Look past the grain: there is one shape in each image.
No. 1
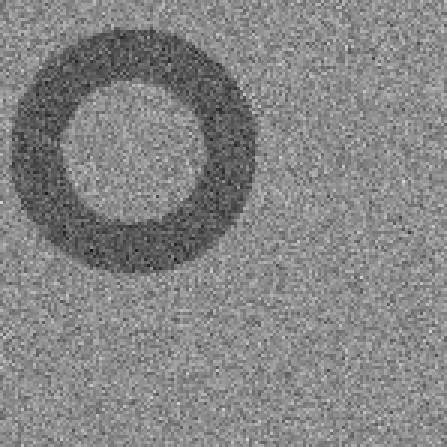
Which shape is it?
ring
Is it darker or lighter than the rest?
darker
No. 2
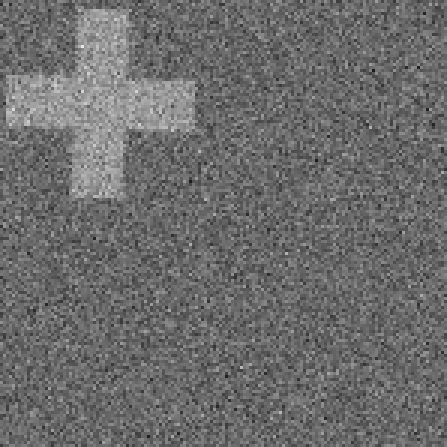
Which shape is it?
cross
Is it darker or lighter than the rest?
lighter
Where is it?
top left
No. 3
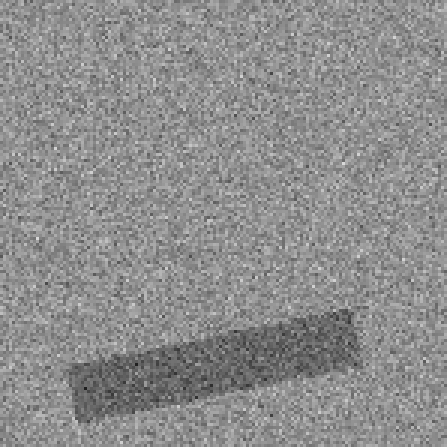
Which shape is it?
bar
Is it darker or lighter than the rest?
darker
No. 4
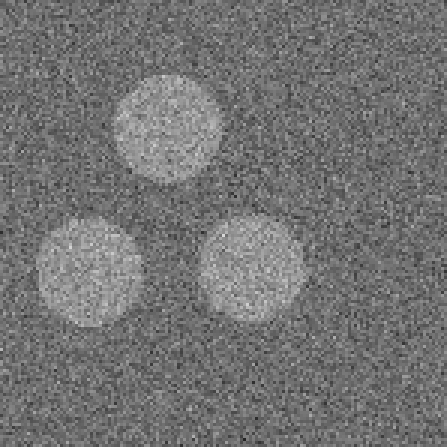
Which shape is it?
three dots
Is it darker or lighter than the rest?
lighter
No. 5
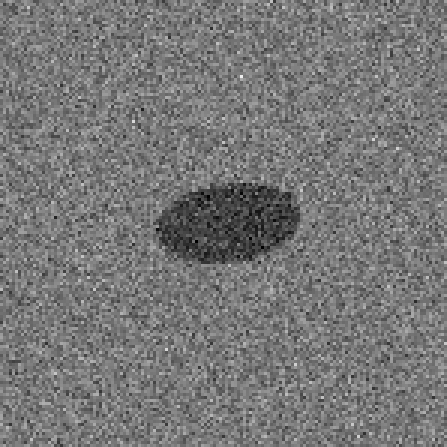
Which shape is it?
ellipse
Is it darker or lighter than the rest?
darker
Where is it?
centre
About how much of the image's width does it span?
a third
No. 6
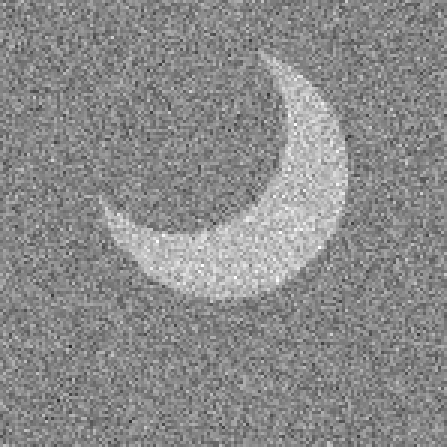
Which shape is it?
crescent
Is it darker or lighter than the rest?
lighter
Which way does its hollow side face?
up and left
